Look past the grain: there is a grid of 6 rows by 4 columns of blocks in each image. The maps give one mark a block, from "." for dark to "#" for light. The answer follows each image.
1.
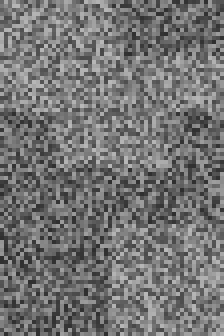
# # . .
# # # #
. # # .
. . . .
. . # #
. . # #
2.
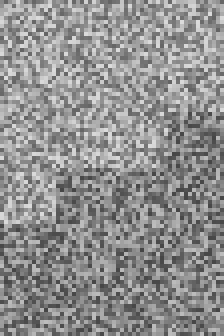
# # # #
# # # #
# # # .
# . . .
. . . .
. . . .
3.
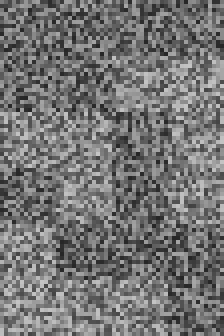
. . . .
. . # #
# # . #
. # . #
# . . .
# # # .
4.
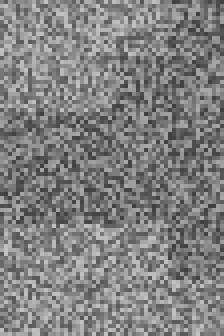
# # # .
# # . .
. . . .
. . . .
# # # .
# # # #
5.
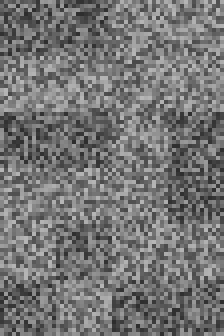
. . # #
# # # #
. . # .
# # # .
# . # #
. # . .
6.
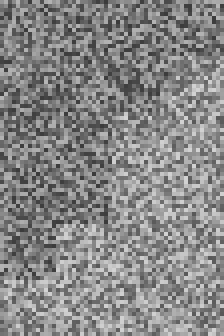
. . . .
. . . #
. . # #
. . # #
. # # #
# # # #
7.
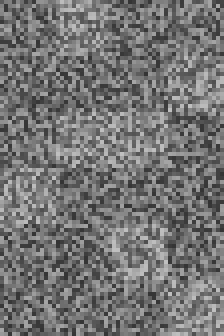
. # . .
. . . #
. # # .
# . . .
. . # .
. . . #
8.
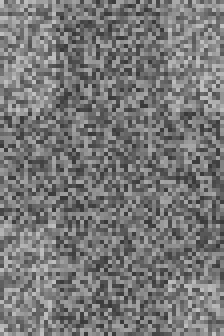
# . . #
# . . #
. . . .
. . . .
# . . .
# . . #
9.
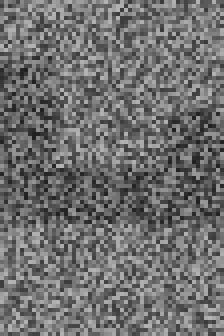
# # # #
. # # #
. # # .
. . . .
# # # #
# # # #
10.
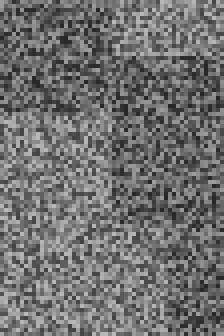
. . # #
. . . .
# # . .
# # . .
# # # .
# # # .
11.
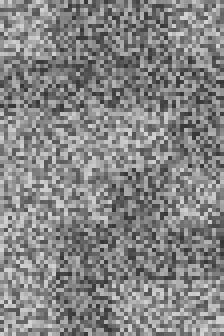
# . . #
. . . .
# # # .
# # . #
# . . .
# . # #
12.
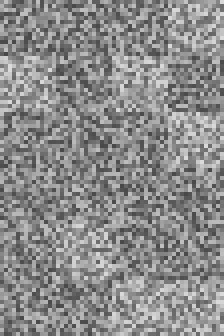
. . . #
# . # .
. . . #
. . . .
. # . .
. . # #
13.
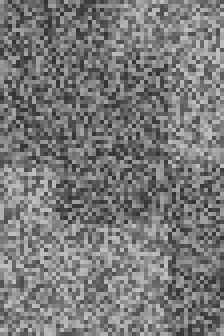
. . # #
. . . #
. . . #
# . . .
# # # .
# # # .
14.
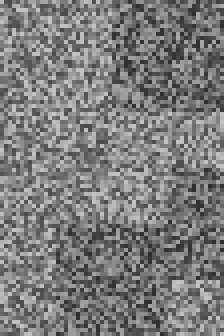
# # . .
# # . .
# # # #
# # # .
# . . .
# . . #
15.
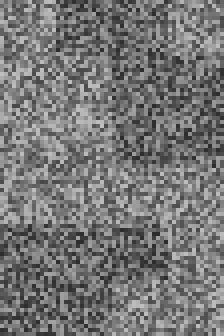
# . . #
# # . .
# # . .
# # # #
. . . #
. . # #
